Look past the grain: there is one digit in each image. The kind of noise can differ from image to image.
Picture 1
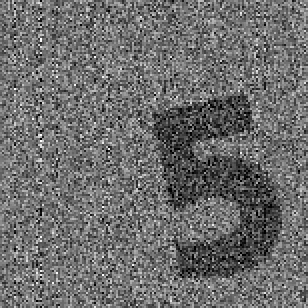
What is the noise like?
columns of uneven size
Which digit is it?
5
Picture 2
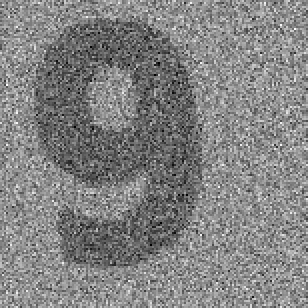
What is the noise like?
low rank plus noise
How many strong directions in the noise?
five to eight
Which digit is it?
9
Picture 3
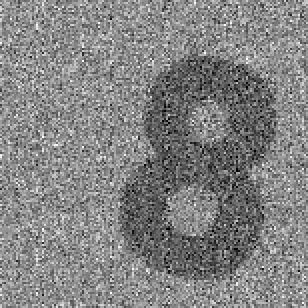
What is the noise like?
columns of uneven size
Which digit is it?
8
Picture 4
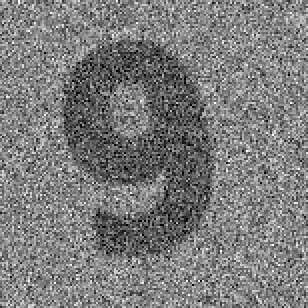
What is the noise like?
low rank plus noise
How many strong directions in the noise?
three or four
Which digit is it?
9
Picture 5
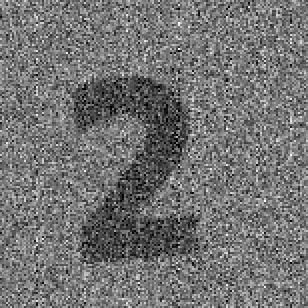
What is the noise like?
columns of uneven size
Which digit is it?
2
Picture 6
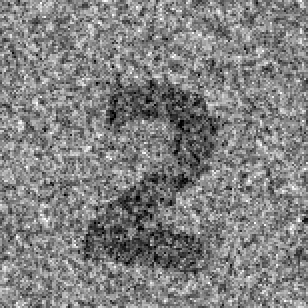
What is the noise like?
blotchy
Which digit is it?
2
